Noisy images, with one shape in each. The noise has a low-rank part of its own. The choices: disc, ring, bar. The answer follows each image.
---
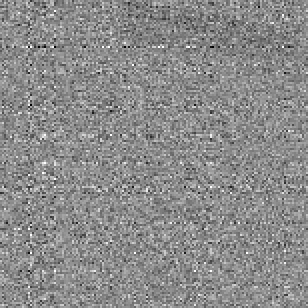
bar
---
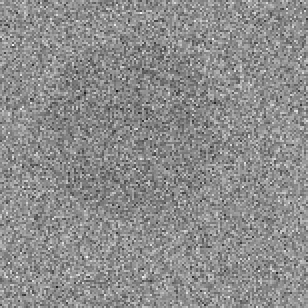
disc
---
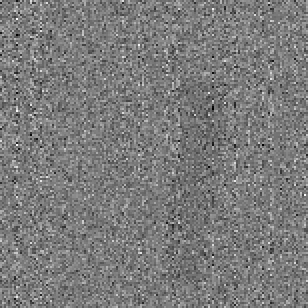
bar
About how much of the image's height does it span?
two thirds
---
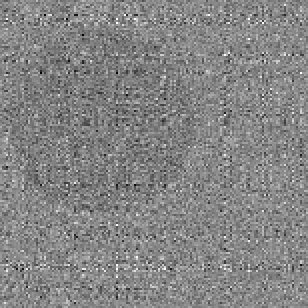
disc
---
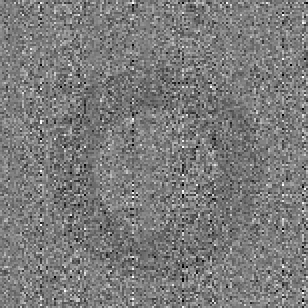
ring
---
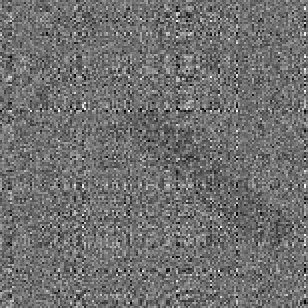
bar
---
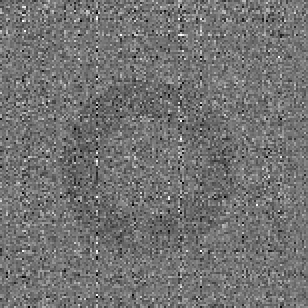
ring
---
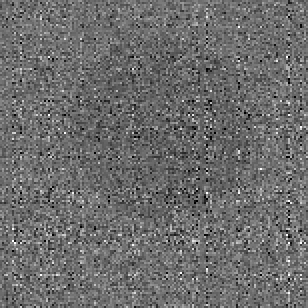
disc
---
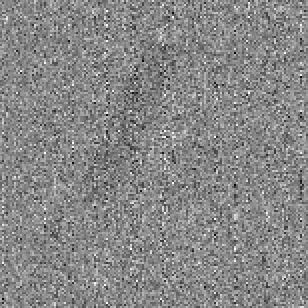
bar
